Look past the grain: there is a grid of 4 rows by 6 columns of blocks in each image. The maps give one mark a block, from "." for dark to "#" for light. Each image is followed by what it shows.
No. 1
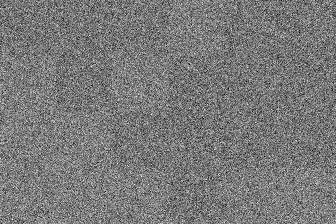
. . . # . .
# . # . . .
# # . . . .
# # # . # #
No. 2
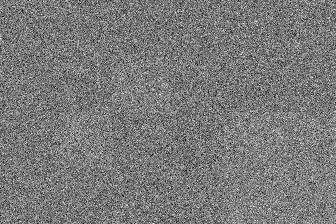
. . . . . .
. . # . . .
. # . . # #
. . . . # #
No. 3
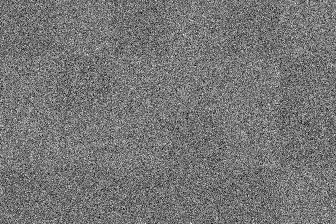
. # . # . #
# . # # # .
# # # . # .
. . . . . #
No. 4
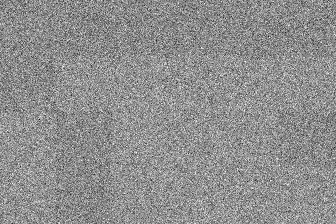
. . . . . .
. # # # # #
# . # # # .
# . # # # #
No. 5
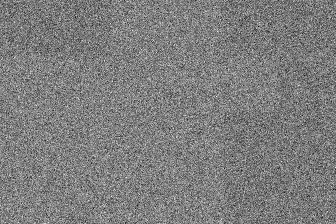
. . # # . .
# # # # # .
# # # # . .
# # # # . .
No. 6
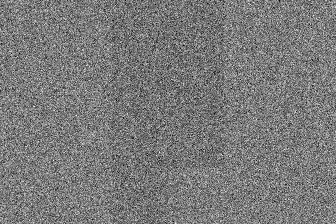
# # . . # #
# # . . # #
# # . . # #
# # . # # #
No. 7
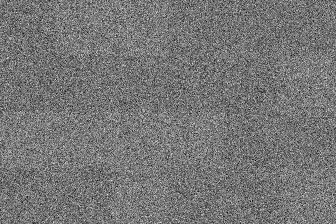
. # # . . .
. . . . . #
# # # # . .
. . # . . #
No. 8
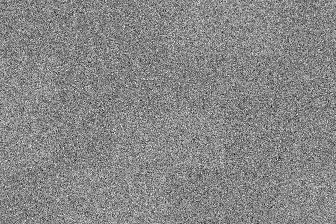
. . . # # .
# . . . . .
# . # # . .
. # # . . #
